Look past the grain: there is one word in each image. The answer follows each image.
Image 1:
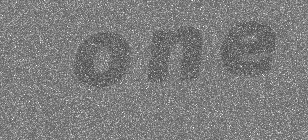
one
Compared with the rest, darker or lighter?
darker
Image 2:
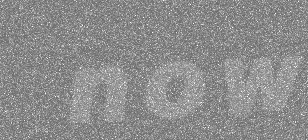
now
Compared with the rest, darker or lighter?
lighter
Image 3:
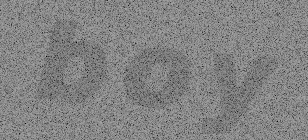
boy
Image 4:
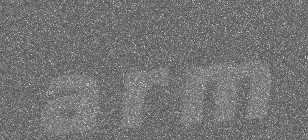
arm
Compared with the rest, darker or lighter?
lighter
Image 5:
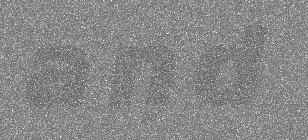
and
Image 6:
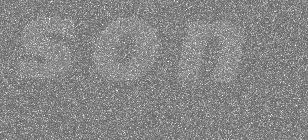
son
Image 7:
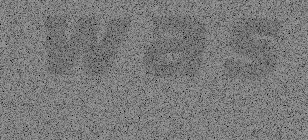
was
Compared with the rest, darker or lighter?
darker
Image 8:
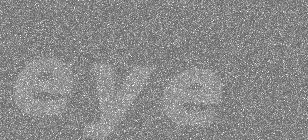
eye
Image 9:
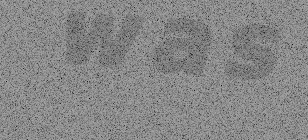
was
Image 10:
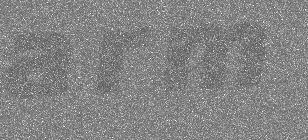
arm
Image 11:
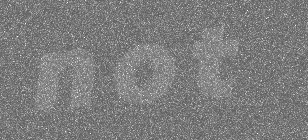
not
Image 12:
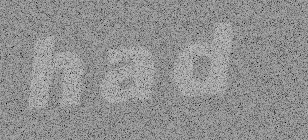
had
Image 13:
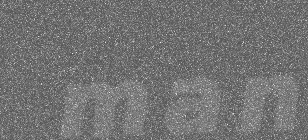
man
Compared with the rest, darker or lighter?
lighter
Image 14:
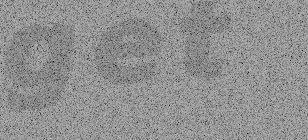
get
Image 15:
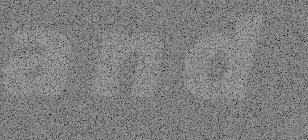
and
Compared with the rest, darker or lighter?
lighter
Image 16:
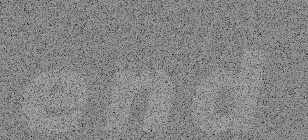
end
